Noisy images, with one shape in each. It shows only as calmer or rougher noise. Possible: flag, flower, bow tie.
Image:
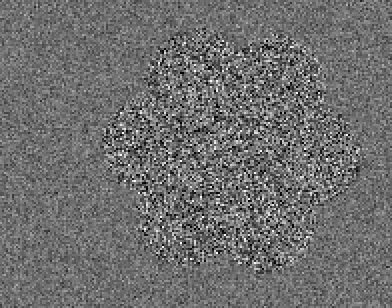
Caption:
rough flower
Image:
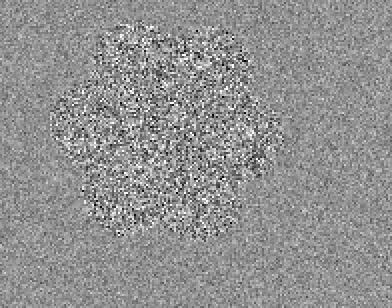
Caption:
rough flower
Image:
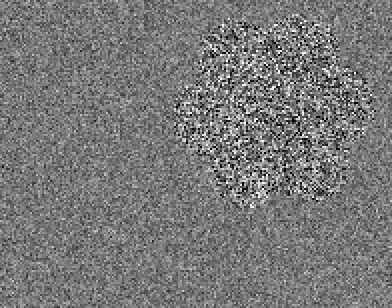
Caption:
rough flower
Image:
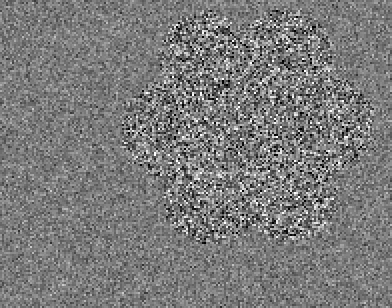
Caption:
rough flower
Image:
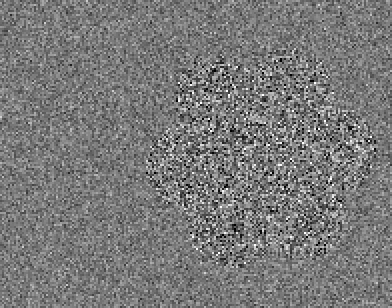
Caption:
rough flower
